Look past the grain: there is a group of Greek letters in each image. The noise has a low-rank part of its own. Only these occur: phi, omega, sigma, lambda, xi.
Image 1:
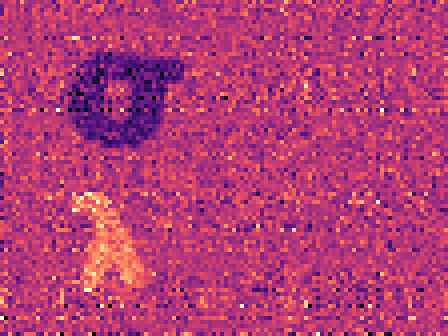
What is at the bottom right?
nothing
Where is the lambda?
bottom left
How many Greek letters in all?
2
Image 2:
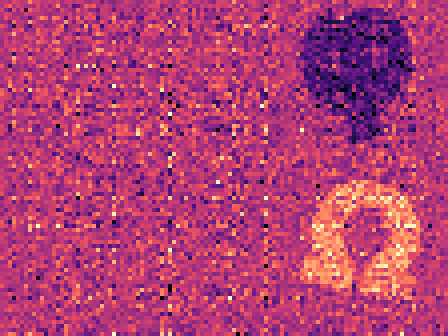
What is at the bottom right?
omega
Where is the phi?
top right
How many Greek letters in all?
2
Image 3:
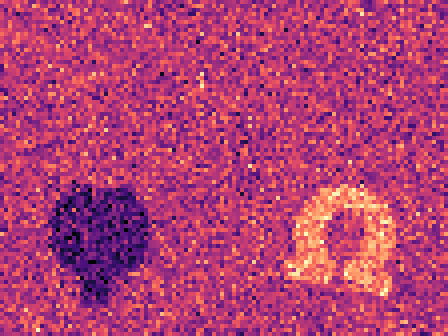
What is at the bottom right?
omega
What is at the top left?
nothing
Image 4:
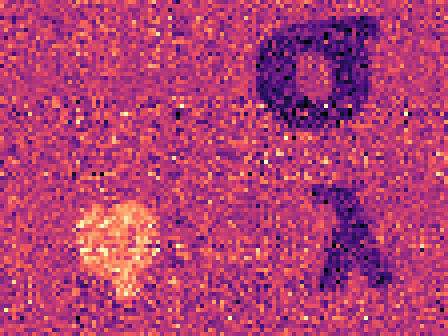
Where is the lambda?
bottom right
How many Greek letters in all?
3
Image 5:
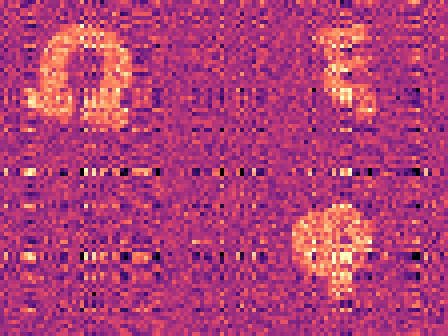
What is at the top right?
xi
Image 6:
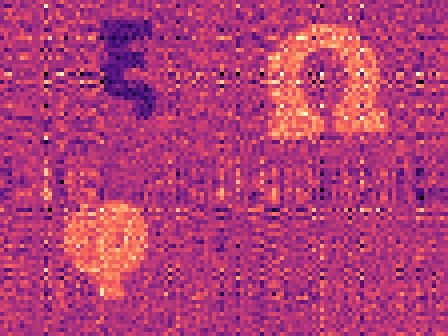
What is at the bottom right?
nothing
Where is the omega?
top right
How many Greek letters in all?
3
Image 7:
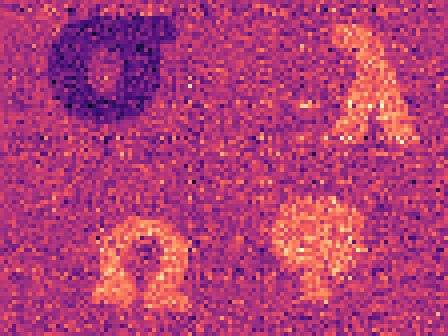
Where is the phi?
bottom right
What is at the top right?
lambda
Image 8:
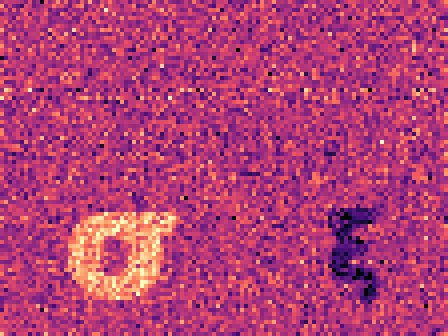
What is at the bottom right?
xi
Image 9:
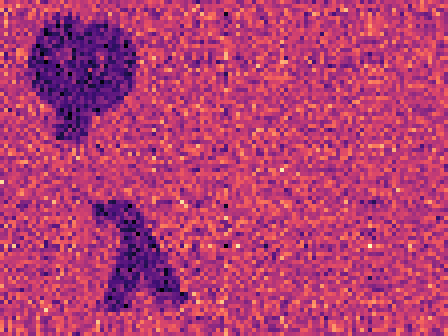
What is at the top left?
phi
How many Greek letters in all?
2
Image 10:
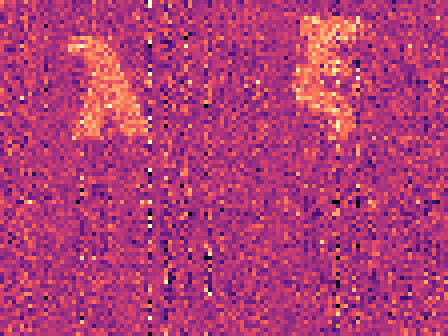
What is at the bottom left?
nothing
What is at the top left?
lambda
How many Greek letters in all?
2
